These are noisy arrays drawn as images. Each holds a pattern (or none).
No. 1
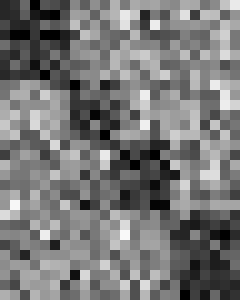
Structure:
blocks along the diagonal
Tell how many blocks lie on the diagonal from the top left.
4
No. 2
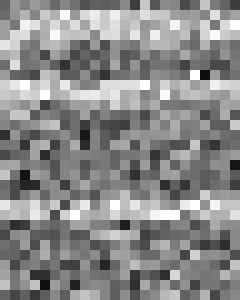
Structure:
bands of rows
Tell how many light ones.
3
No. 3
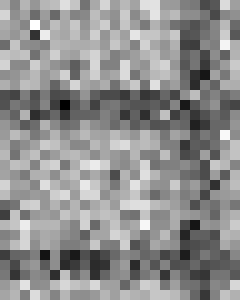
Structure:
bands of rows crossing bands of columns
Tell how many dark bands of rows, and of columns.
2 and 1
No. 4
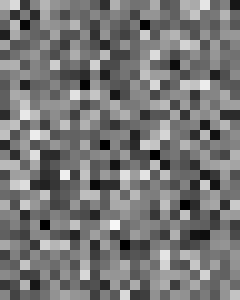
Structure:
only noise
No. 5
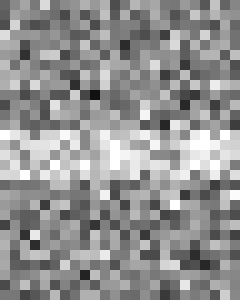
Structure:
one band of rows
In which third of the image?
middle
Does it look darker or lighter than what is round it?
lighter
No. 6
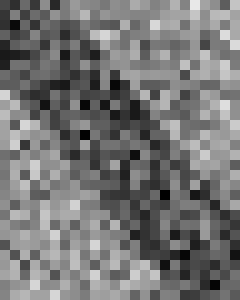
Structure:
a diagonal band
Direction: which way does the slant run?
top left to bottom right
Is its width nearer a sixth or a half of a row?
a half
